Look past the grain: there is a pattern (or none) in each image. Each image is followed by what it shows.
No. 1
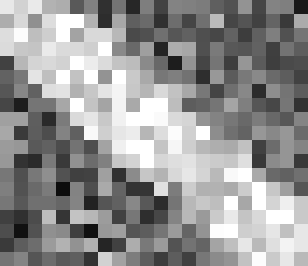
a diagonal band
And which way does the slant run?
top left to bottom right
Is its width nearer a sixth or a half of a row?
a half
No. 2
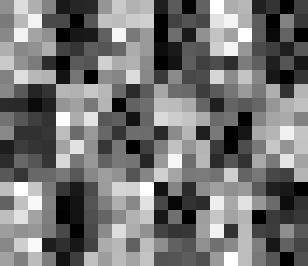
a checkerboard
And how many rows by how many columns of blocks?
3 by 6
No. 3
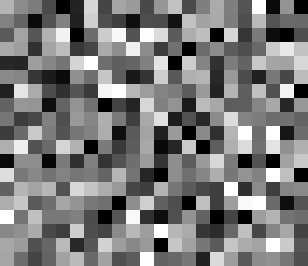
only noise
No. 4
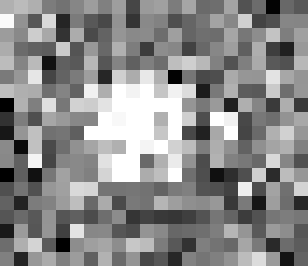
one block
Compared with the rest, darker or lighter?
lighter
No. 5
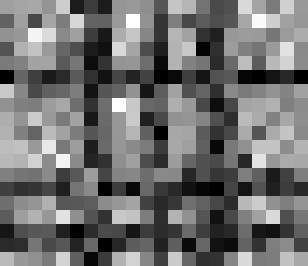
bands of rows crossing bands of columns
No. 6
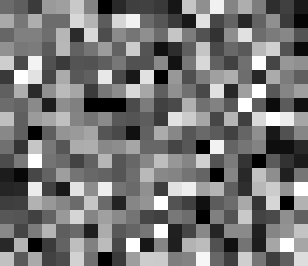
only noise
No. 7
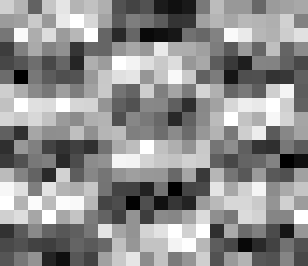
a checkerboard
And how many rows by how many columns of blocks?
6 by 3
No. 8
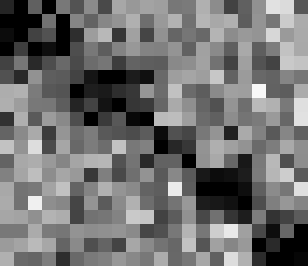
blocks along the diagonal
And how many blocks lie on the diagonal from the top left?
5
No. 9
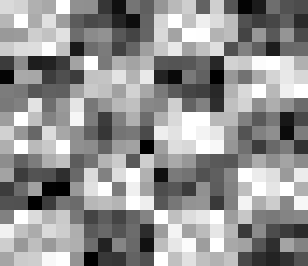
a checkerboard
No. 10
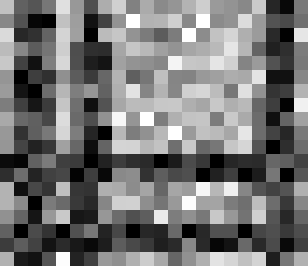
bands of rows crossing bands of columns
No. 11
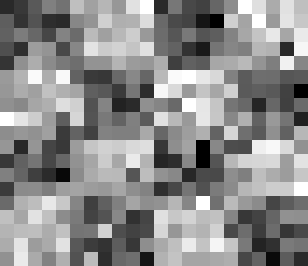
a checkerboard
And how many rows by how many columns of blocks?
4 by 4
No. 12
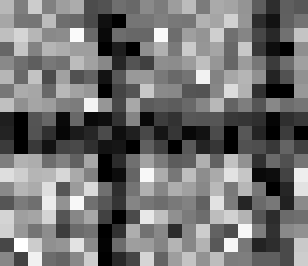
bands of rows crossing bands of columns
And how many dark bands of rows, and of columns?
1 and 2
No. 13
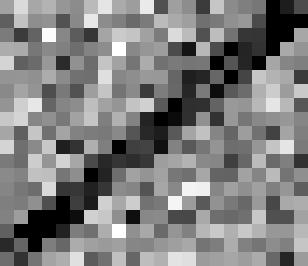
a diagonal band
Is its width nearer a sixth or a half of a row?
a sixth
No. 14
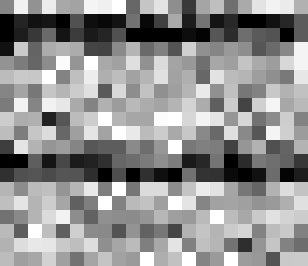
bands of rows
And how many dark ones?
2
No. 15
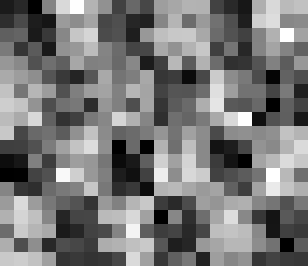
a checkerboard
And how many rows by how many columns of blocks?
4 by 6
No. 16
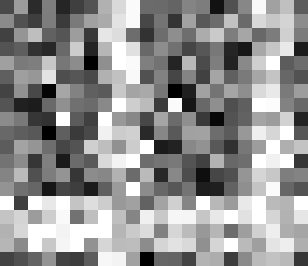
bands of rows crossing bands of columns
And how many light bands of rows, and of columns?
1 and 2
